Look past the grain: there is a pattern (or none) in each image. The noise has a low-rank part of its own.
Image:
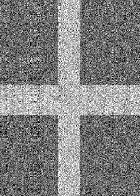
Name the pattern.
bands of rows crossing bands of columns
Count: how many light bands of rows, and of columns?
1 and 1
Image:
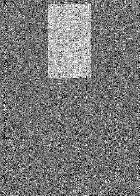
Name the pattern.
one block
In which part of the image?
top middle
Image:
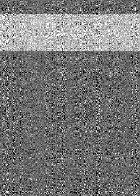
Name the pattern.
one band of rows
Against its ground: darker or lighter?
lighter
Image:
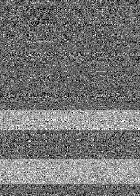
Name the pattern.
bands of rows
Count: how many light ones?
2
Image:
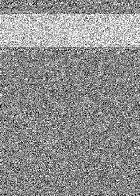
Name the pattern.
one band of rows
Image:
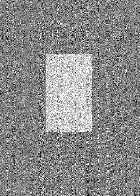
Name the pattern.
one block
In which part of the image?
centre
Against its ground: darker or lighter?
lighter
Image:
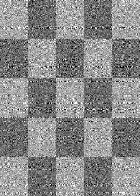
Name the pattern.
a checkerboard
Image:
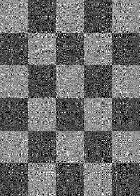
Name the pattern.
a checkerboard
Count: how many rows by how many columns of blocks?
6 by 5
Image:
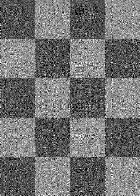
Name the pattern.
a checkerboard
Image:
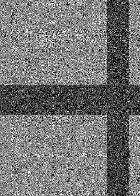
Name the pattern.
bands of rows crossing bands of columns
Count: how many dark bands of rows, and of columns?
1 and 1
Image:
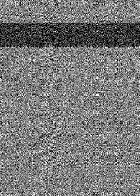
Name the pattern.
one band of rows
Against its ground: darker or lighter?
darker
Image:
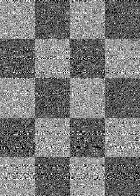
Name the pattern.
a checkerboard
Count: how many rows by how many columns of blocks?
5 by 4
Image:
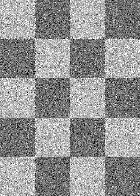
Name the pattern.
a checkerboard
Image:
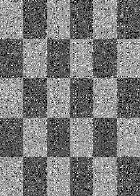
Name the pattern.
a checkerboard
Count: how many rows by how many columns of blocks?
5 by 6
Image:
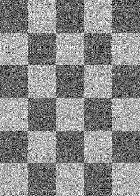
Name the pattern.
a checkerboard
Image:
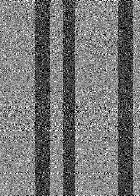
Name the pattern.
bands of columns
